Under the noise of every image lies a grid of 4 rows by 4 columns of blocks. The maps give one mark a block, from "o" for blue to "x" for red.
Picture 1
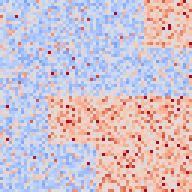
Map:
ooox
oooo
oxxx
ooxx
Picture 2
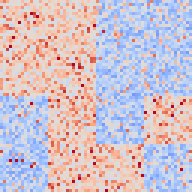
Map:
xxoo
xxoo
oxox
oxxo
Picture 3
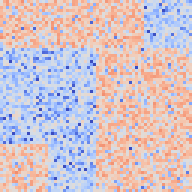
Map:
xxxo
ooxx
ooxx
xoxx
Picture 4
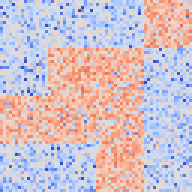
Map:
ooox
oxxo
xxxo
ooxo
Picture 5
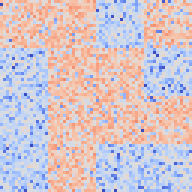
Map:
xxox
oxxo
oxxx
oxoo
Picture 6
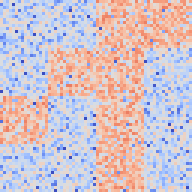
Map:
ooxx
oxxo
xoxo
ooxo
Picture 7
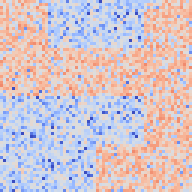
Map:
xoox
xxxx
ooox
ooxx
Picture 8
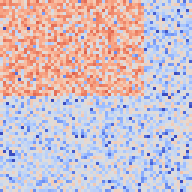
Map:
xxxo
xxxo
oooo
oooo
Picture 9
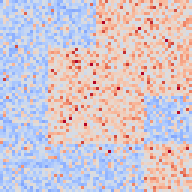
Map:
ooxx
oxxx
oxxo
ooox
